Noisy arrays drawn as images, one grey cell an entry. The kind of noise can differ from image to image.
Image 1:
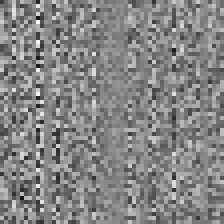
columns of uneven size
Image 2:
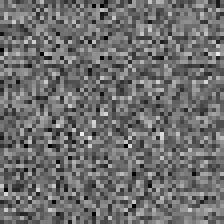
low rank plus noise
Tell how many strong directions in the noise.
five to eight
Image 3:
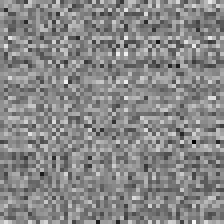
low rank plus noise
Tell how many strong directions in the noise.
three or four
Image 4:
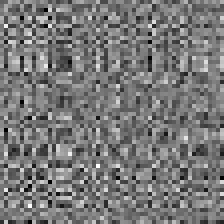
low rank plus noise
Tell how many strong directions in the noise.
one
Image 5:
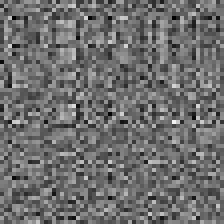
low rank plus noise
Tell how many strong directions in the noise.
three or four
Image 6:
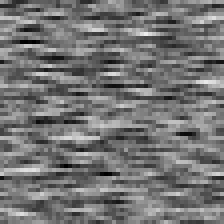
streaked along the rows
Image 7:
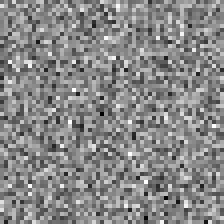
independent entries
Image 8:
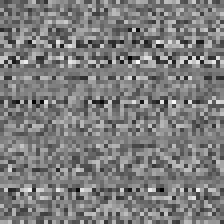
rows of uneven size
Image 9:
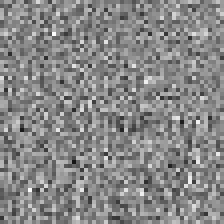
low rank plus noise
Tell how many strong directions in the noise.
five to eight
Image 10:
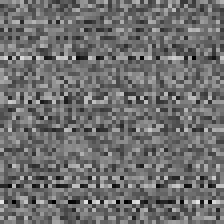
rows of uneven size
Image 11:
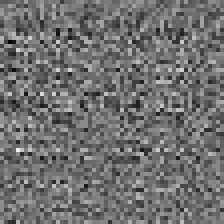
low rank plus noise
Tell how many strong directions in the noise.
three or four
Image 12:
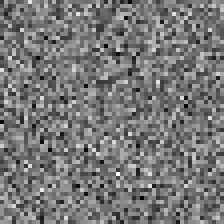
independent entries
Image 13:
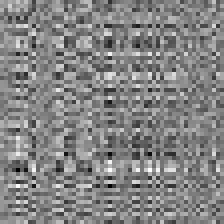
low rank plus noise
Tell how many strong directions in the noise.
one
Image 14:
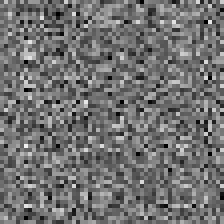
low rank plus noise
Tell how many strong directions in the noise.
three or four
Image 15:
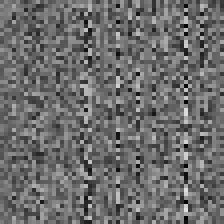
columns of uneven size
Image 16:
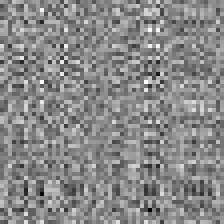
low rank plus noise
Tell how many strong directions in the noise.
two
